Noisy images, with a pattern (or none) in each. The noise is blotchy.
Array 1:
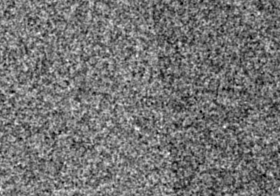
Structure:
a sharp edge
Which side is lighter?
left
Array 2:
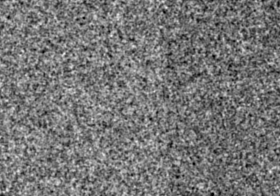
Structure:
a sharp edge
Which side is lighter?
left
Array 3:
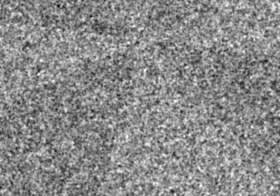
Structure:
spokes from one point
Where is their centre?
top middle
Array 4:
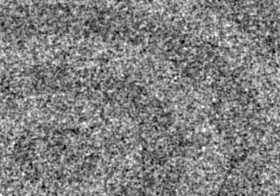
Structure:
rings round one point
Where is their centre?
bottom left
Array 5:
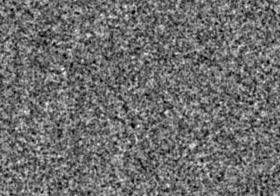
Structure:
only noise
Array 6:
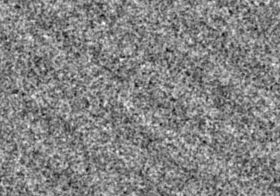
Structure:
diagonal stripes
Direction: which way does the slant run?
top left to bottom right
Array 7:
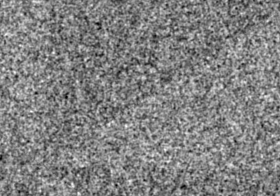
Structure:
spokes from one point
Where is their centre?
bottom left
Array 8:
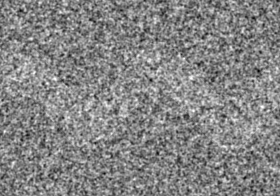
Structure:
a wavy band
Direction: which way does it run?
left to right
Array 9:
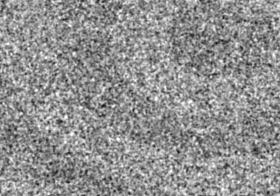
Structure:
rings round one point
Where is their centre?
top right
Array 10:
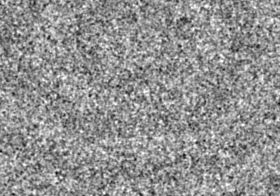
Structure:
rings round one point
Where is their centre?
top middle
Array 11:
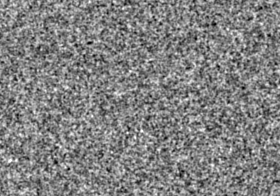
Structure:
only noise
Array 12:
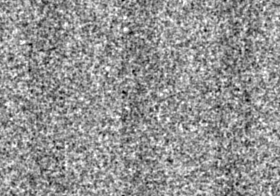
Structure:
vertical stripes
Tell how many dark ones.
3
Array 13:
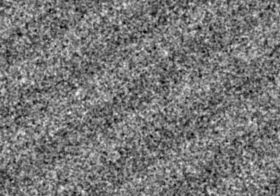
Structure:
diagonal stripes
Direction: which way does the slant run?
bottom left to top right
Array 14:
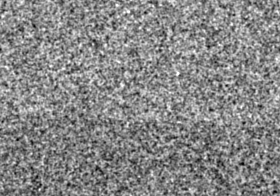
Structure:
a sharp edge
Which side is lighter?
top
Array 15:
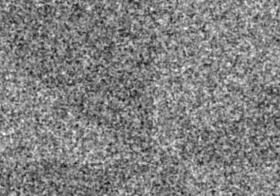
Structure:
spokes from one point
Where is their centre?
bottom middle
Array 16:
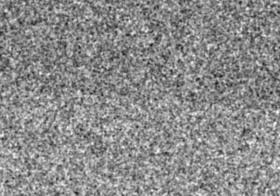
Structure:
a sharp edge
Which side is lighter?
bottom
